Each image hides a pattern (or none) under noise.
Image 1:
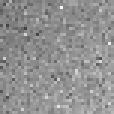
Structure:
a smooth slope
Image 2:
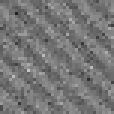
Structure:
diagonal stripes
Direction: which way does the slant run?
top left to bottom right
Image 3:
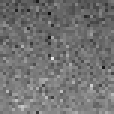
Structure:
a smooth slope
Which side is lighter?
bottom
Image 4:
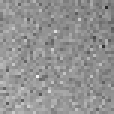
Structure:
a smooth slope
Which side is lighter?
bottom left
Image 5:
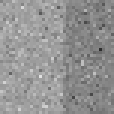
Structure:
a sharp edge
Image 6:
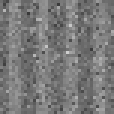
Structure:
vertical stripes
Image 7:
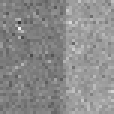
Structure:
a sharp edge
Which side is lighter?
right
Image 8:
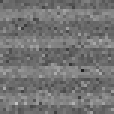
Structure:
horizontal stripes
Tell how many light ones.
4
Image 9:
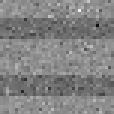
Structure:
horizontal stripes
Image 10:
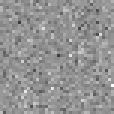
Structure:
only noise
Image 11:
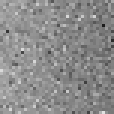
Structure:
a smooth slope
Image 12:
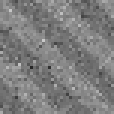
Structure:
diagonal stripes
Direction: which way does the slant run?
top left to bottom right
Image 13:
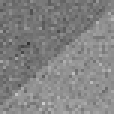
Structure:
a sharp edge
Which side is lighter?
bottom right
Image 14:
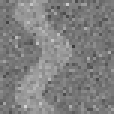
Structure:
a wavy band
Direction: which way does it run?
top to bottom
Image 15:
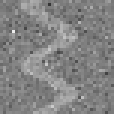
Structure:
a wavy band
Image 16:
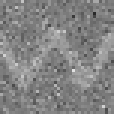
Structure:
a wavy band
